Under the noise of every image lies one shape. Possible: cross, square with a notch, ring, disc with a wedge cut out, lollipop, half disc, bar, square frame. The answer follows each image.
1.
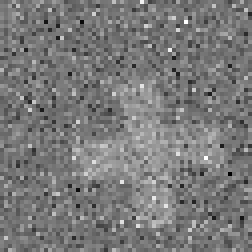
cross
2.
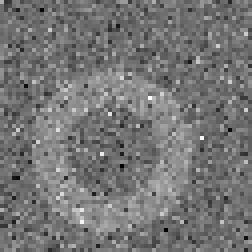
ring
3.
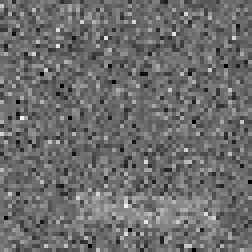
bar
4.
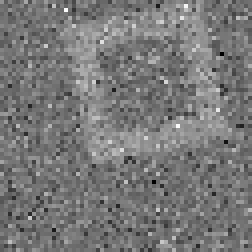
square frame
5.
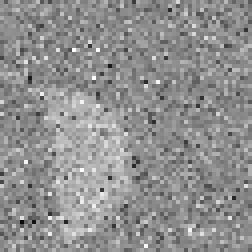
half disc
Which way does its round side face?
right
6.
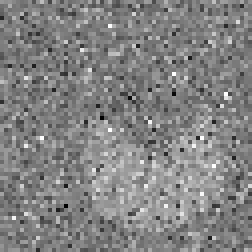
disc with a wedge cut out
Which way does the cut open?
up
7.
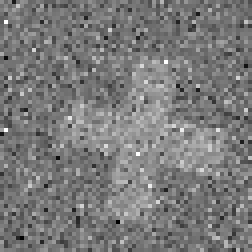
cross
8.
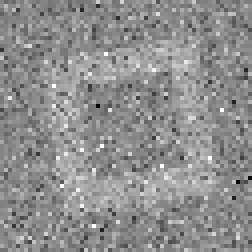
square frame
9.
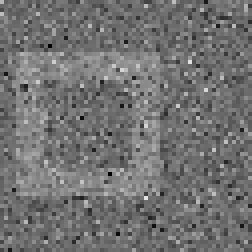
square frame
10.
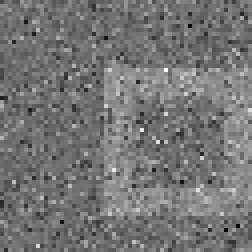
square frame
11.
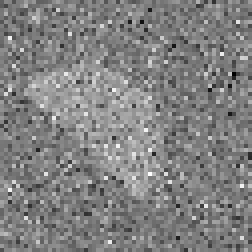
half disc
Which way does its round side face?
up and right
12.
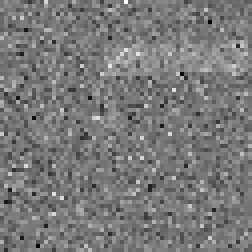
bar
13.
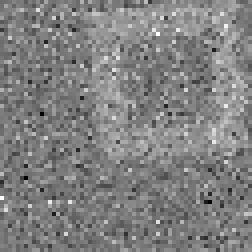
square frame
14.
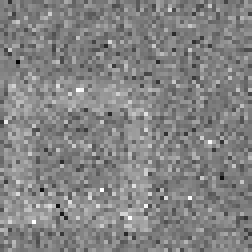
square frame
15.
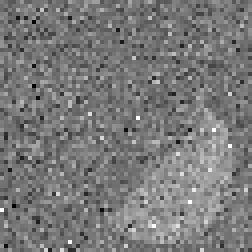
half disc
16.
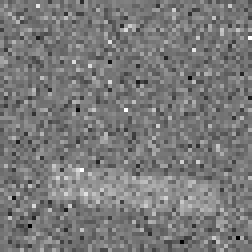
bar
